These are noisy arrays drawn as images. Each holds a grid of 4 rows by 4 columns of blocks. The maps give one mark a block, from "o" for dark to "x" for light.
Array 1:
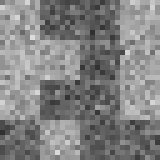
xoox
xxox
xoox
oxoo
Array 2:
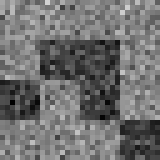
xxxx
xoox
oxox
xxxo
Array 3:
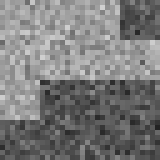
xxxo
xxxx
xooo
oooo
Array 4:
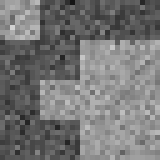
xooo
ooxx
oxxx
ooxx
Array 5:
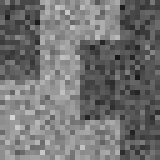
oxxo
oxoo
xxoo
xxxo
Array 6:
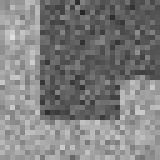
xooo
xooo
xoox
xxxx
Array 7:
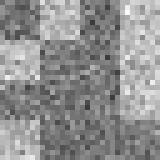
oxox
xoox
ooox
xooo
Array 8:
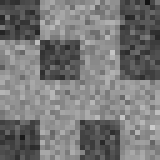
oxxo
xoxo
xxxx
oxox
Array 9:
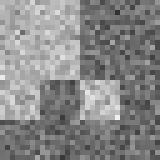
xxoo
xxoo
xoxo
oooo
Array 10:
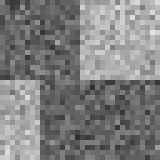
ooxx
ooxx
xooo
xooo
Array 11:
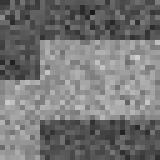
oooo
oxxx
xxxx
xooo
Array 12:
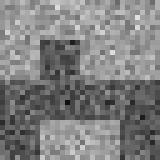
xxxx
xoxx
oooo
oxxo
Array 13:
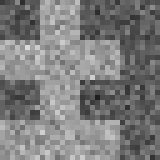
oxoo
xxxo
oxoo
xxxo
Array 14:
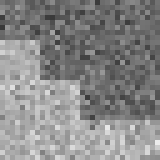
oooo
xooo
xxoo
xxxx
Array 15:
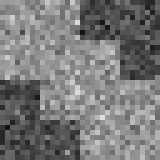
xxoo
xxxo
oxxx
ooxx
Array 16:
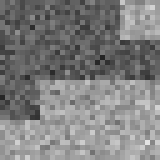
ooox
oooo
oxxx
xxxx
